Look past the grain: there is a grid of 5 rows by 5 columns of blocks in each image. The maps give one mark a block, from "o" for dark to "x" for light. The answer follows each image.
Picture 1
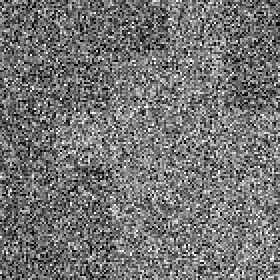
o o o x o
o o x x o
o x x x x
o o x x x
o o x x x
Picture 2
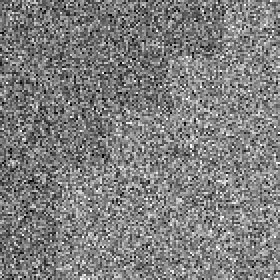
o o o o x
o o o x x
o o x x x
o x x x x
o x x x x
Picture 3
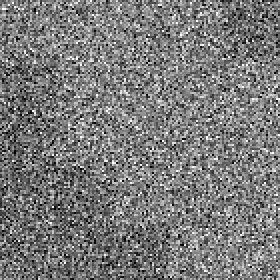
x x x x o
o x x x x
o x x x x
o o x x x
o o o x x
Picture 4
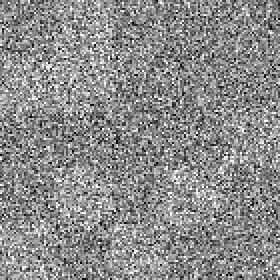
o x o o o
x x o o o
o o o o x
o x o x o
x o x o o
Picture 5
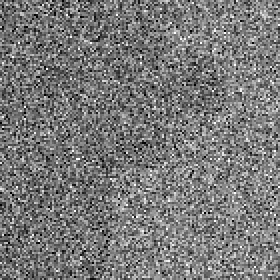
o o o x x
o o o o x
o o o x x
o o x x x
o o x x x
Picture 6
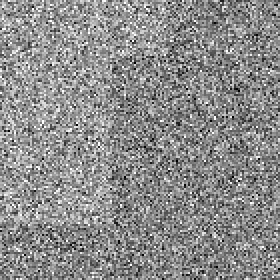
x x x o o
x x o o o
x x o o o
x x o o o
o o o o o
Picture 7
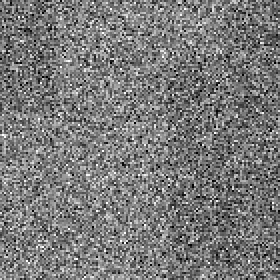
o x x x o
o x x o o
x x x o o
x x x o o
x x x o o
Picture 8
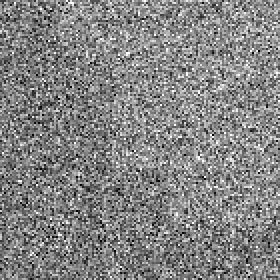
o x x x x
o o x x x
o o x x x
o o o x x
o o o o o
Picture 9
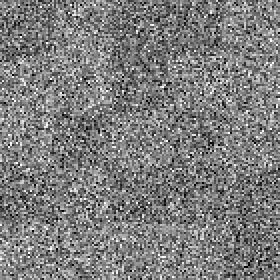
o x o o x
x x o x x
x o x o x
o x o o o
x x x x o
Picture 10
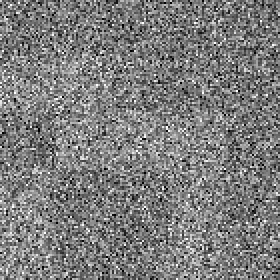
o o o o o
x x o o o
o x x x o
x o o x o
x o o x o
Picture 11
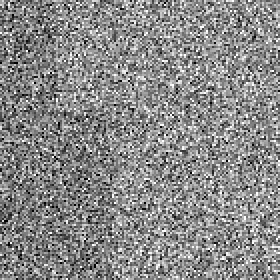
o x x x x
o x x x x
o o x x x
o o x x x
o o x x x
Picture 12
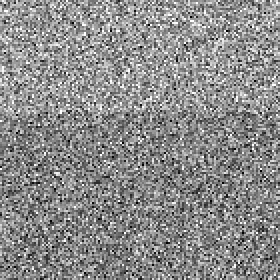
x x x x x
x x x x x
o o o o o
o o o o o
o o o o o
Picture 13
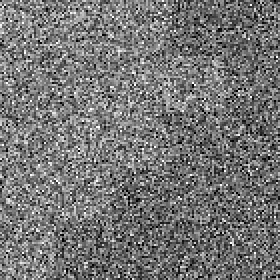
x x x o o
x x x x o
x x x o o
x x o o o
x o o o o
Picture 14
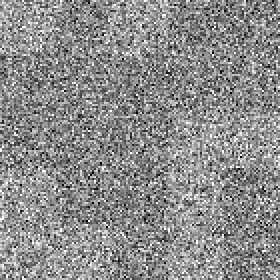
x o x o o
o o o o o
o o o x x
x o o x o
x x o x o
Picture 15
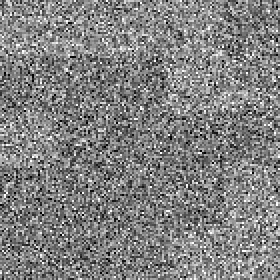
x x x x o
o o o x x
x o o o o
o o o o x
o o o x x
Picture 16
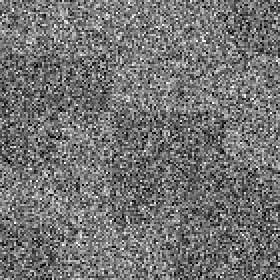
x x x x o
o o x x x
o x o o x
x x o o o
o x x o o
